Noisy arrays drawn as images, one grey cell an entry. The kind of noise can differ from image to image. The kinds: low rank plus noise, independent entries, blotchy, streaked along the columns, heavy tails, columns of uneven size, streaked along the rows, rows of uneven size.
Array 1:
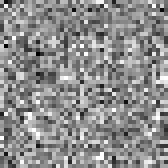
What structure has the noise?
low rank plus noise
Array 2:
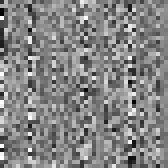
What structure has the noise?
columns of uneven size
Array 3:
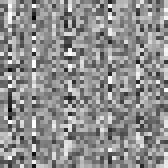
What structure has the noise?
columns of uneven size
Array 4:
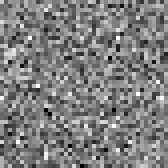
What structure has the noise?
independent entries
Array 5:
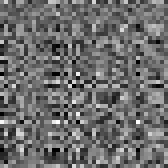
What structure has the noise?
low rank plus noise
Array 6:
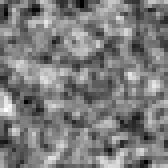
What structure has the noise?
blotchy
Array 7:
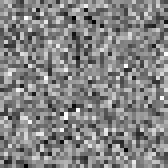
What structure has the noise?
independent entries
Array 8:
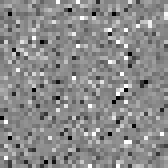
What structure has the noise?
heavy tails
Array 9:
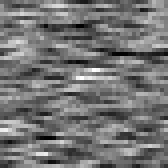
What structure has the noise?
streaked along the rows
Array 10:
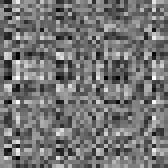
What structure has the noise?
low rank plus noise
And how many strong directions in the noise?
one
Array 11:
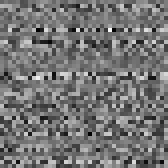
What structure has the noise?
rows of uneven size
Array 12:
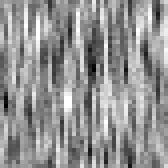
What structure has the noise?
streaked along the columns
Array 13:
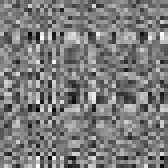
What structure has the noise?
low rank plus noise
